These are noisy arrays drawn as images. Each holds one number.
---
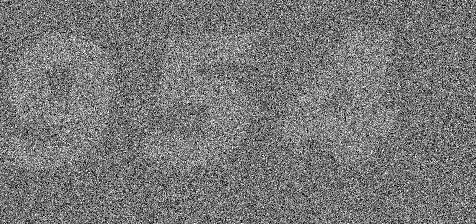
954
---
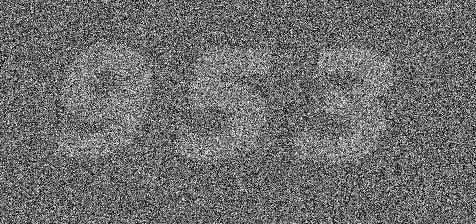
953
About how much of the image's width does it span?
two thirds
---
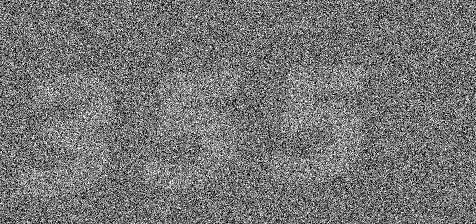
355
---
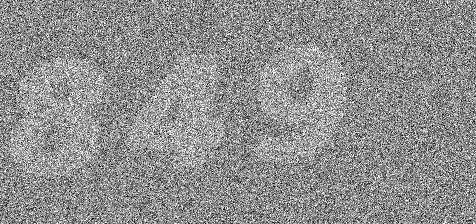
849
